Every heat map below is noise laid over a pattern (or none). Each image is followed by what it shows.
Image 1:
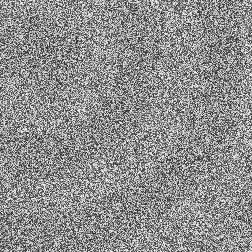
rings round one point
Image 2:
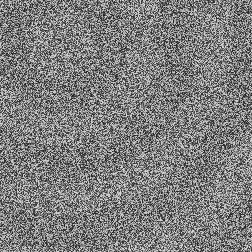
rings round one point
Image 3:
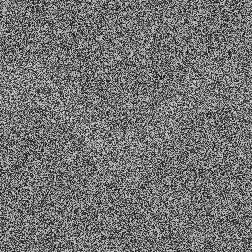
a wavy band
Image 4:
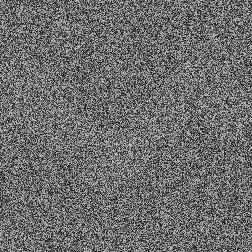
a wavy band
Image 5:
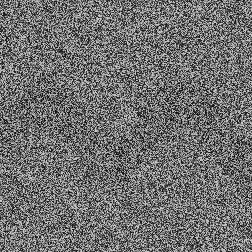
a wavy band
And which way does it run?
left to right
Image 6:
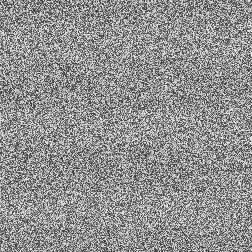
horizontal stripes
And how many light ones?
3
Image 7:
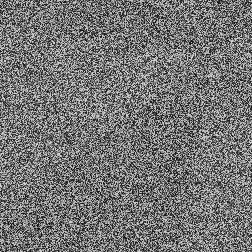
spokes from one point
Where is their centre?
top right
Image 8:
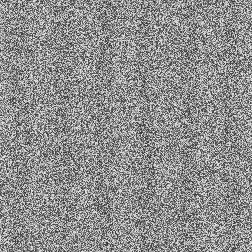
vertical stripes
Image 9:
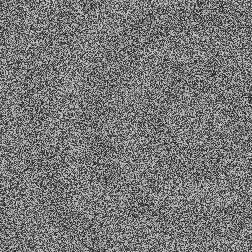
rings round one point
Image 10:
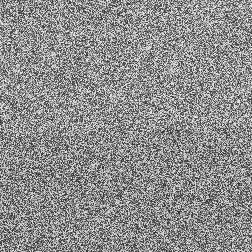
a sharp edge
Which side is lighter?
top
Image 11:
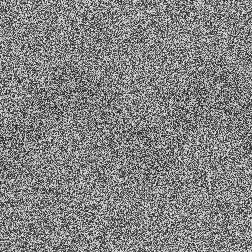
a wavy band
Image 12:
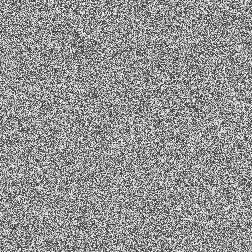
only noise
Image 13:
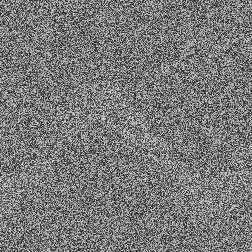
a wavy band
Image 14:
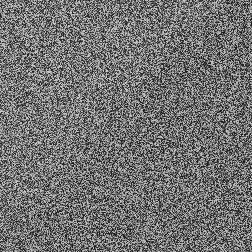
a sharp edge
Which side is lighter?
top left
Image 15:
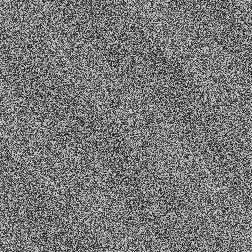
diagonal stripes
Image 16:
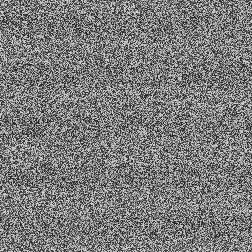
horizontal stripes
